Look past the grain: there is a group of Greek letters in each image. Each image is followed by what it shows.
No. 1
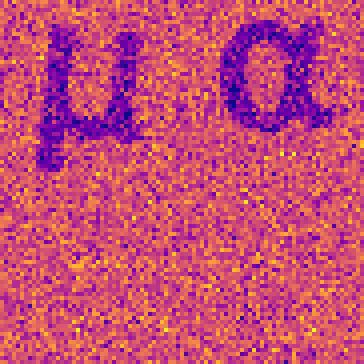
top left: mu; top right: alpha
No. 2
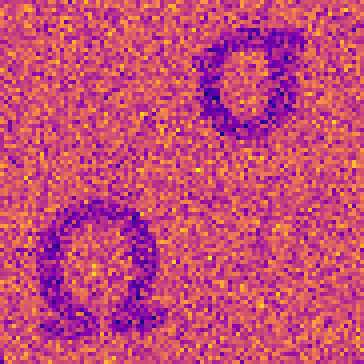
top right: sigma; bottom left: omega
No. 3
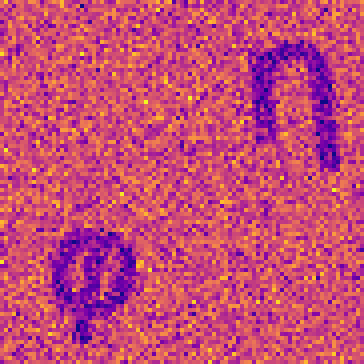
top right: eta; bottom left: phi
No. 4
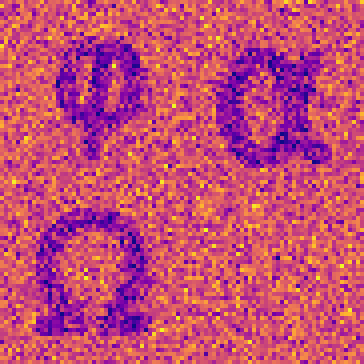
top left: phi; top right: alpha; bottom left: omega
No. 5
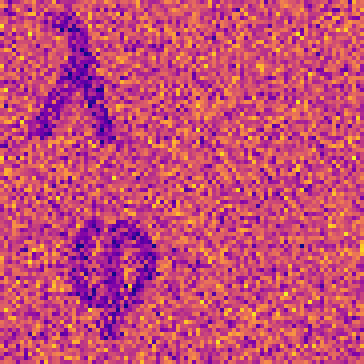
top left: lambda; bottom left: phi
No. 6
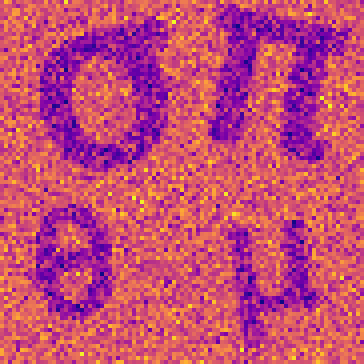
top left: sigma; top right: pi; bottom left: theta; bottom right: mu
